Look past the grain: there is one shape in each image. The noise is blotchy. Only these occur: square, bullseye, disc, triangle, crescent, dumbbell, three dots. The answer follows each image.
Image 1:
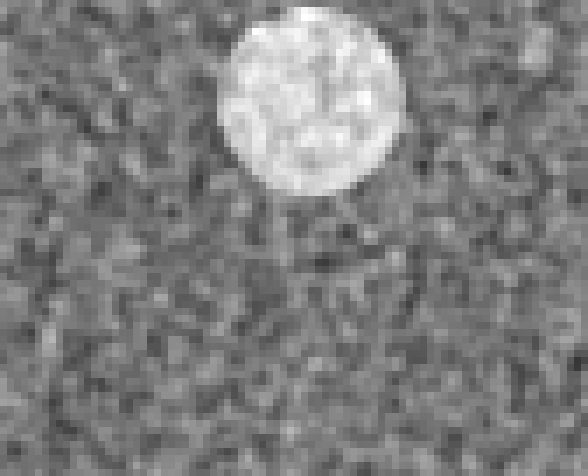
disc
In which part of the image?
top middle
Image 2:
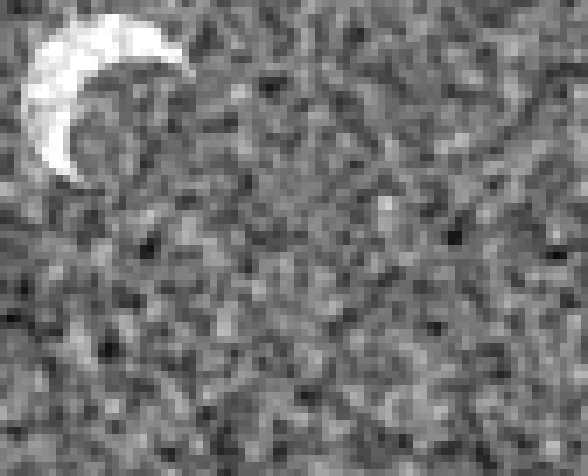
crescent
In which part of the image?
top left
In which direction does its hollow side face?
down and right
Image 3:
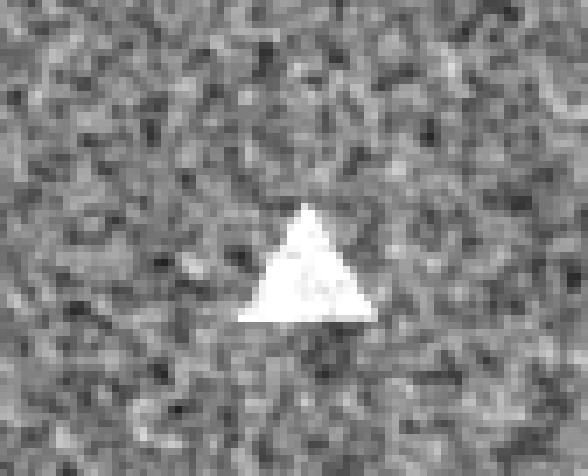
triangle
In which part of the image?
centre
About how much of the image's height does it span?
a quarter
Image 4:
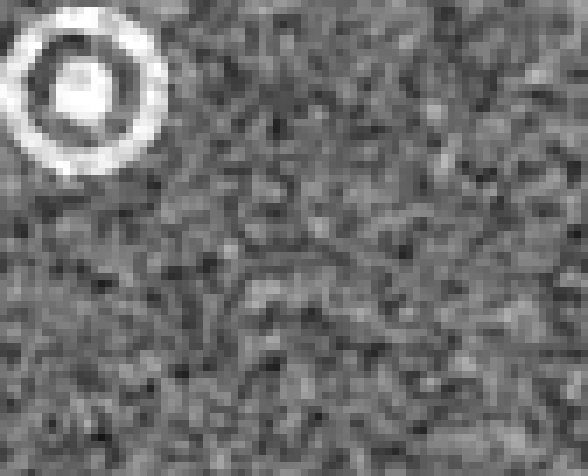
bullseye
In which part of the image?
top left
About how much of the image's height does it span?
a third
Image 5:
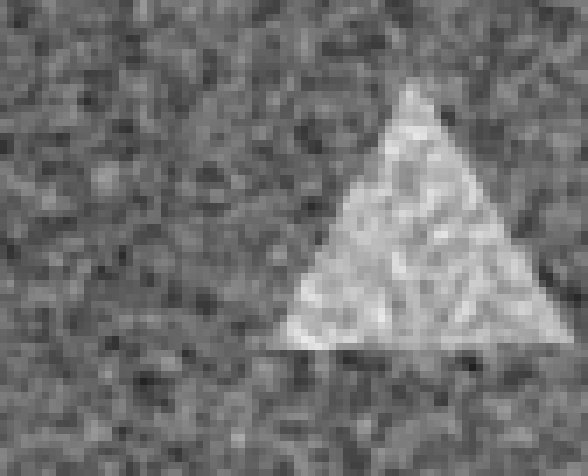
triangle
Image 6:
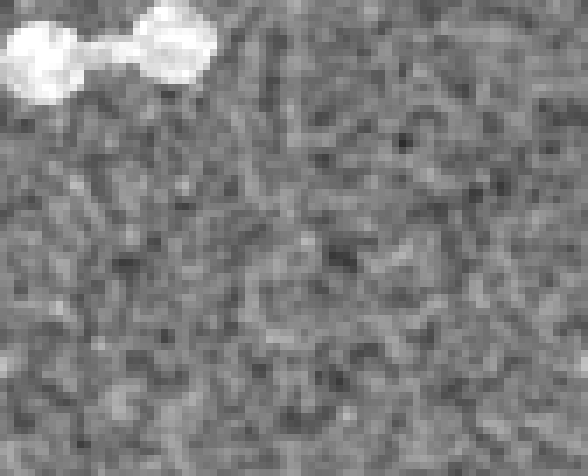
dumbbell
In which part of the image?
top left
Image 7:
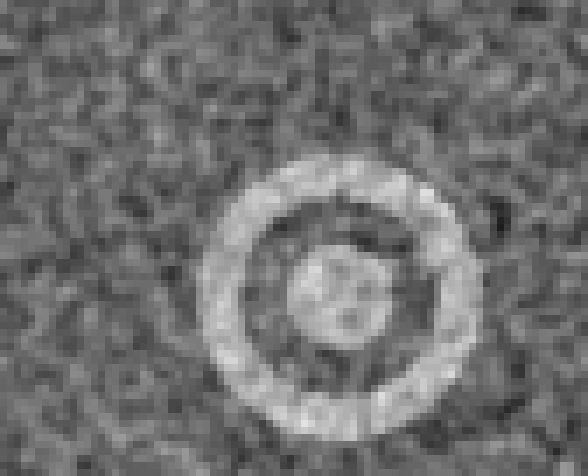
bullseye
